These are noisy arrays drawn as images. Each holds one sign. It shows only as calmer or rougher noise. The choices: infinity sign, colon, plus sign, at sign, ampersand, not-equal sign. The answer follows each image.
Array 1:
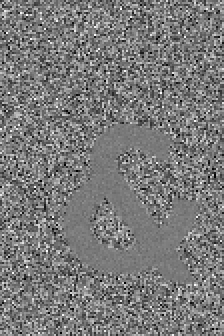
ampersand
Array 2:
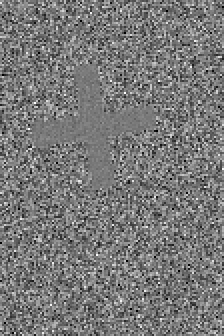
plus sign
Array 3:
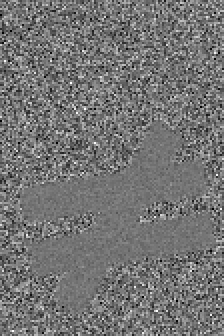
not-equal sign
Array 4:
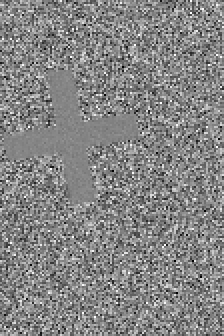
plus sign
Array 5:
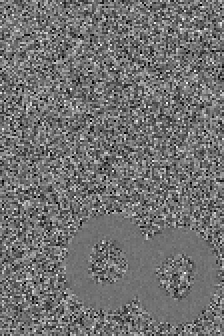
infinity sign
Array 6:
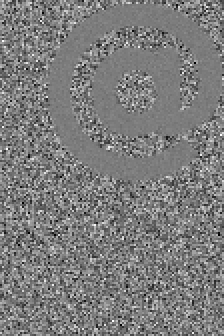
at sign
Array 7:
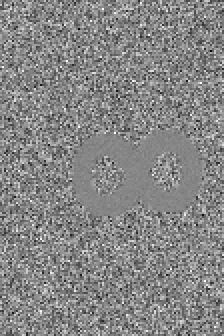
infinity sign
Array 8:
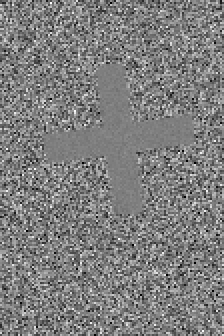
plus sign
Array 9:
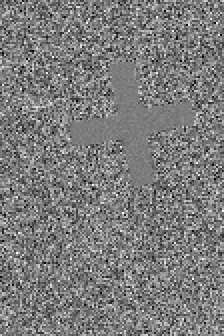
plus sign
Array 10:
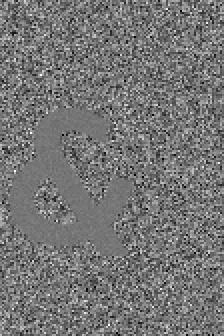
ampersand
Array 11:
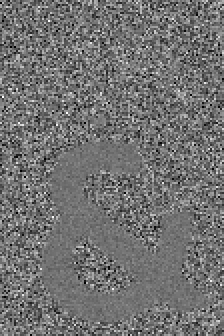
ampersand
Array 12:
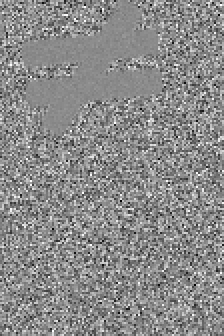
not-equal sign
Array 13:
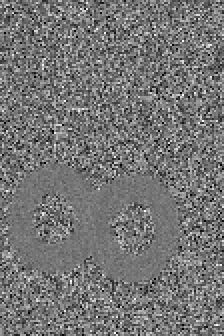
infinity sign
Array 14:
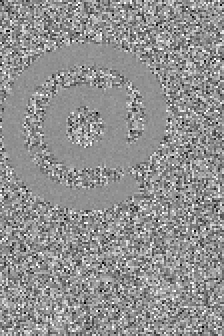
at sign
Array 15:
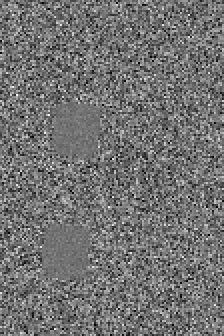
colon
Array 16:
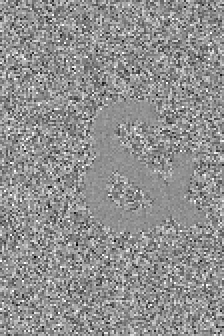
ampersand
